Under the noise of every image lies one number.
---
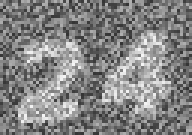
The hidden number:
24
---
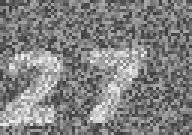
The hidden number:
27
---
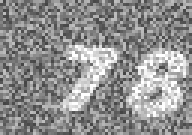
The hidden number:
78
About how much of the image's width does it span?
two thirds
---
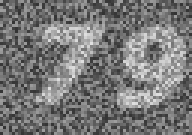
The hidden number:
79
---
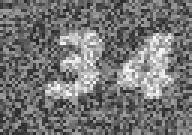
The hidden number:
34
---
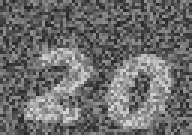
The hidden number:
20
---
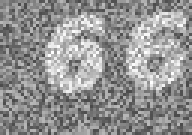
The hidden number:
66
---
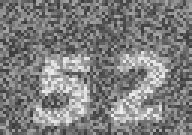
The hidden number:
52
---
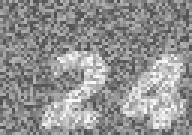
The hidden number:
24
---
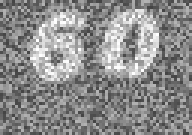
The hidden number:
60
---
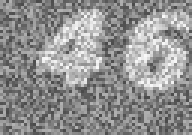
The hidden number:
46
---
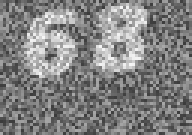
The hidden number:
68
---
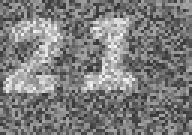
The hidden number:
21
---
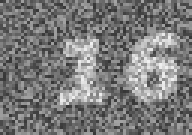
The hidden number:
16
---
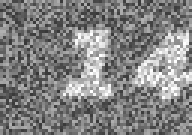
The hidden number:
14
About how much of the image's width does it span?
two thirds
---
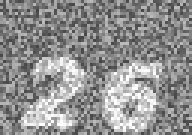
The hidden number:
26
